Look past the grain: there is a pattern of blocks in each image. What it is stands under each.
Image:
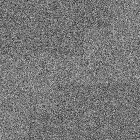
the same after a half turn
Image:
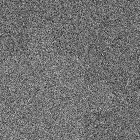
mirrored about the diagonal from the bottom left
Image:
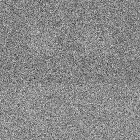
left and right mirror each other
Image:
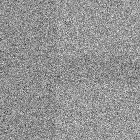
top and bottom mirror each other
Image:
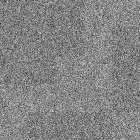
mirrored about the diagonal from the top left
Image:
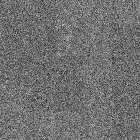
no symmetry
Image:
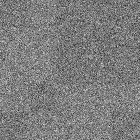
mirrored about the diagonal from the bottom left
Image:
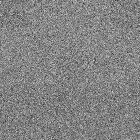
left and right mirror each other
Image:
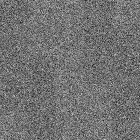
the same after a half turn
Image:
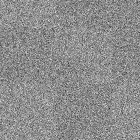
mirrored about the diagonal from the bottom left
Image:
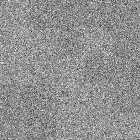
mirrored about the diagonal from the bottom left
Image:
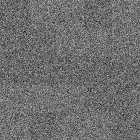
the same after a half turn
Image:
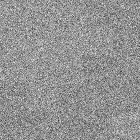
mirrored about the diagonal from the top left
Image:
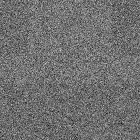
left and right mirror each other
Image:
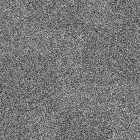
the same after a half turn
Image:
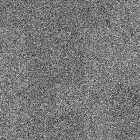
no symmetry
